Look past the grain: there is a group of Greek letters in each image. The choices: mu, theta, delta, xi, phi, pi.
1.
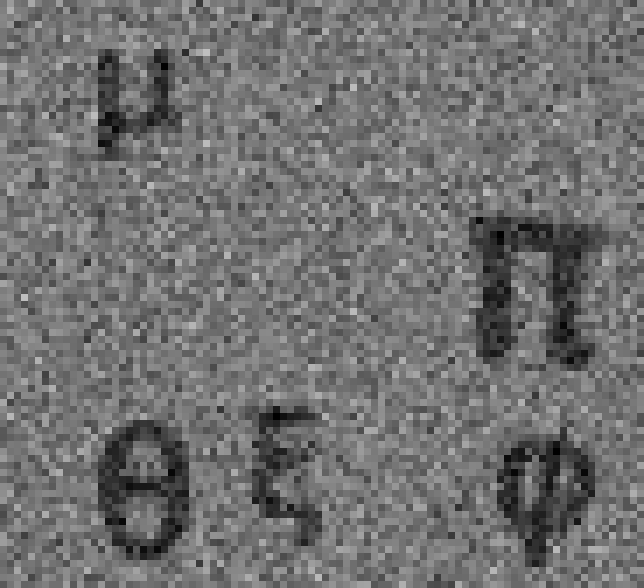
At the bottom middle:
xi
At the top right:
nothing
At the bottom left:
theta
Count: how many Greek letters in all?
5
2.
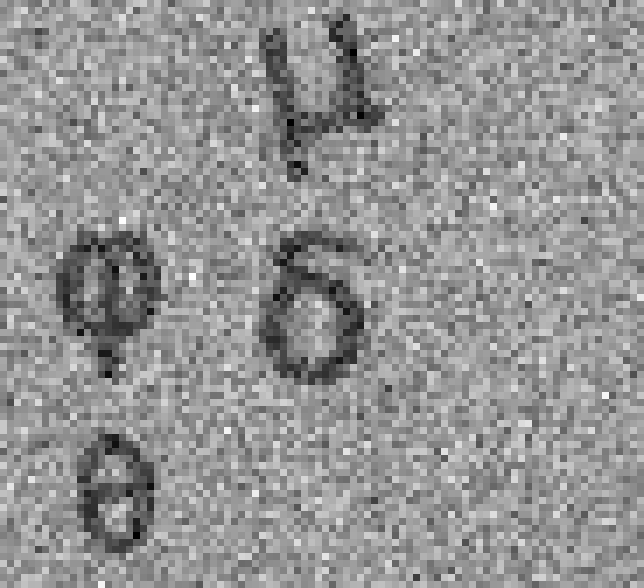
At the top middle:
mu
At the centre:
delta
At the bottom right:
nothing
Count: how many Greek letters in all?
4
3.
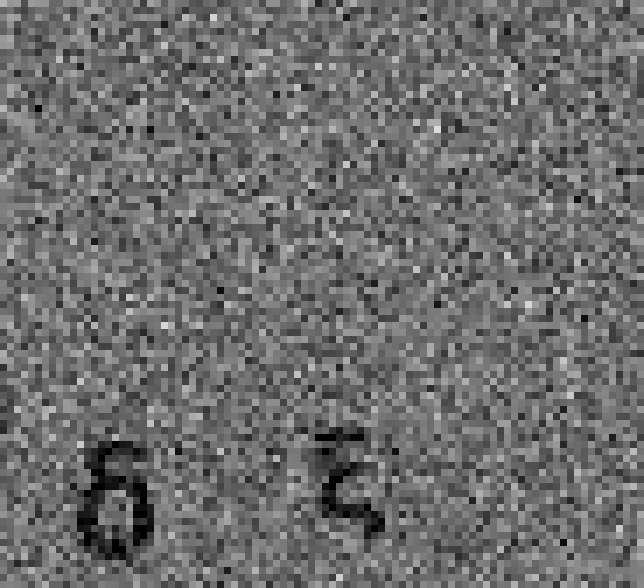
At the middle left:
nothing
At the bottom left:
delta
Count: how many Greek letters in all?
2
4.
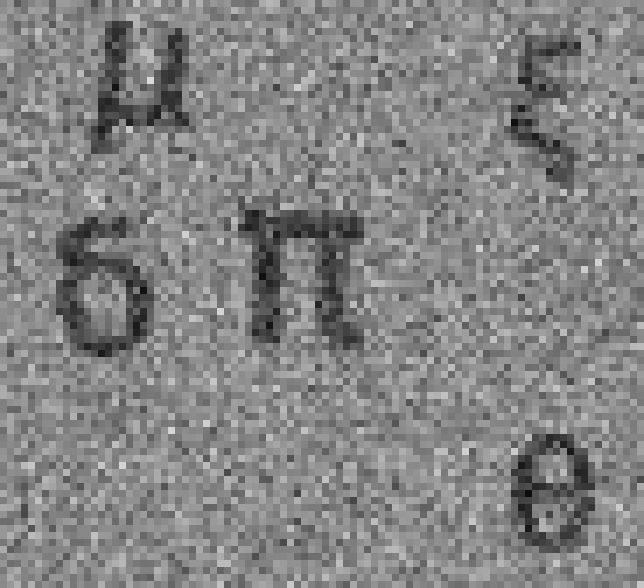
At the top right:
xi
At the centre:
pi
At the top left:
mu
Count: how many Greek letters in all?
5
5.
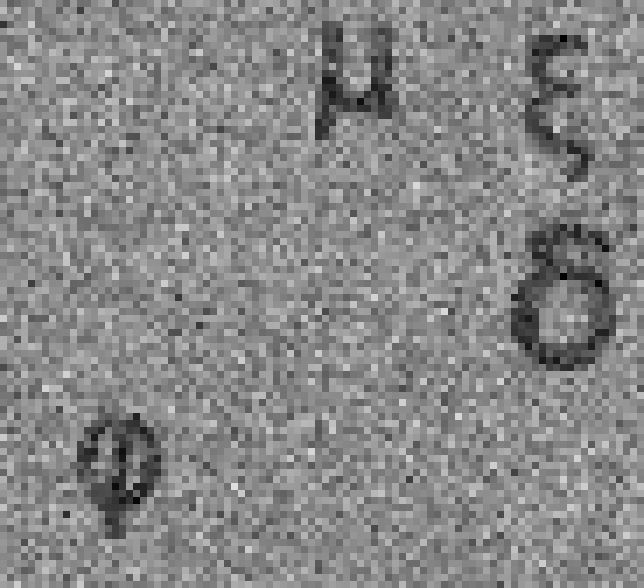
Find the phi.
bottom left
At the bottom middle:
nothing
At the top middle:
mu
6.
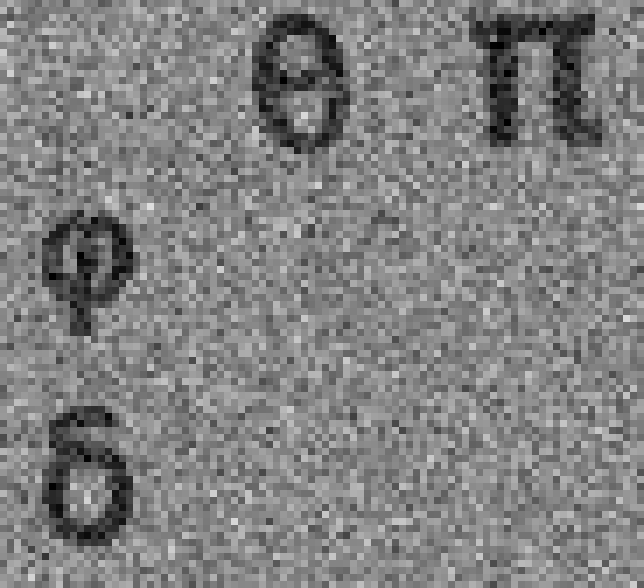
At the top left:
nothing
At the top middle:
theta
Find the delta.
bottom left
